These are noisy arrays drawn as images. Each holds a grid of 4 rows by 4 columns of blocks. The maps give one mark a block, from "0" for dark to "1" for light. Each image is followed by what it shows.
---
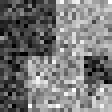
0 0 1 1
0 0 1 1
0 1 1 0
0 1 1 1
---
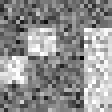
0 0 0 0
0 1 0 1
1 0 0 1
0 0 0 1
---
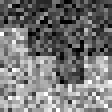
0 0 0 0
1 0 0 0
1 1 0 1
1 1 1 1
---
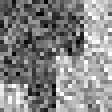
0 0 0 1
0 0 0 1
0 0 1 1
1 0 1 1
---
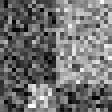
0 0 1 1
0 0 1 1
0 0 1 1
0 1 0 0
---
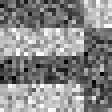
0 0 0 1
1 1 1 0
0 0 0 0
1 1 1 0
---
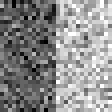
0 0 1 1
0 0 1 1
0 0 1 1
0 0 1 1
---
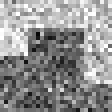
1 1 1 1
1 0 0 1
0 0 0 1
0 0 0 0
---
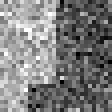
1 1 0 0
1 1 0 0
1 1 0 0
1 0 0 0
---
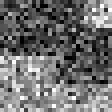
0 0 0 1
0 0 0 0
1 1 0 0
1 1 1 1
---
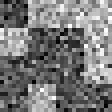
0 1 1 1
1 0 0 1
0 0 0 1
0 1 0 0
